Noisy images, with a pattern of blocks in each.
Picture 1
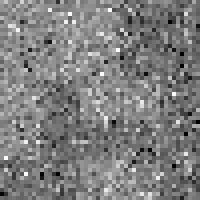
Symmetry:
no symmetry
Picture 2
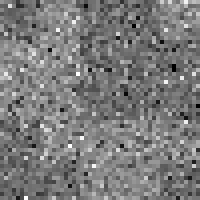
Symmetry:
mirrored about the diagonal from the bottom left
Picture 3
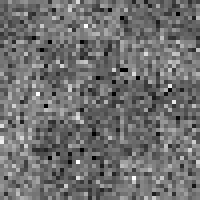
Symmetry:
no symmetry
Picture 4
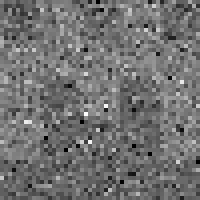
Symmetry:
left and right mirror each other
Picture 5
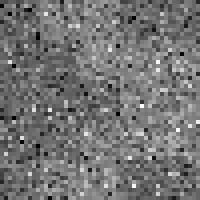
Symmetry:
top and bottom mirror each other
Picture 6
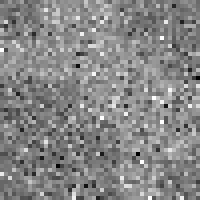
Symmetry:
mirrored about the diagonal from the bottom left
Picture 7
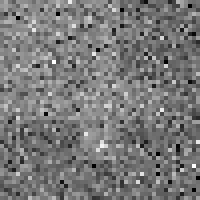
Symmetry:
mirrored about the diagonal from the top left
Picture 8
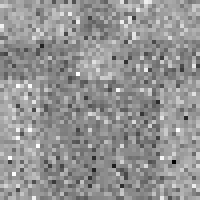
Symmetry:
left and right mirror each other
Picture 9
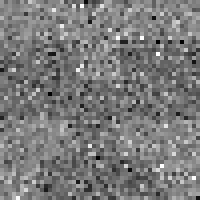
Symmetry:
left and right mirror each other
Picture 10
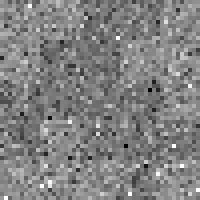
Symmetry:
mirrored about the diagonal from the top left
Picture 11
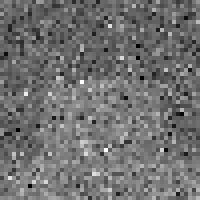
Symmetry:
left and right mirror each other
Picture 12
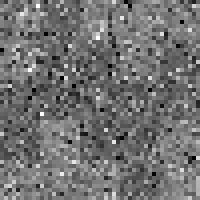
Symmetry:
the same after a half turn
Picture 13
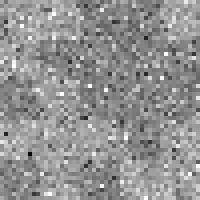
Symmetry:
mirrored about the diagonal from the bottom left
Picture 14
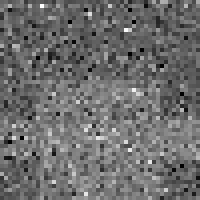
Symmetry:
left and right mirror each other
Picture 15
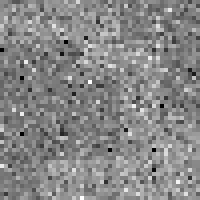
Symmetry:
no symmetry
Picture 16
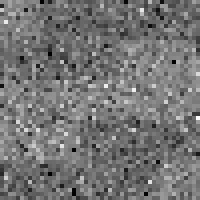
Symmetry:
the same after a half turn
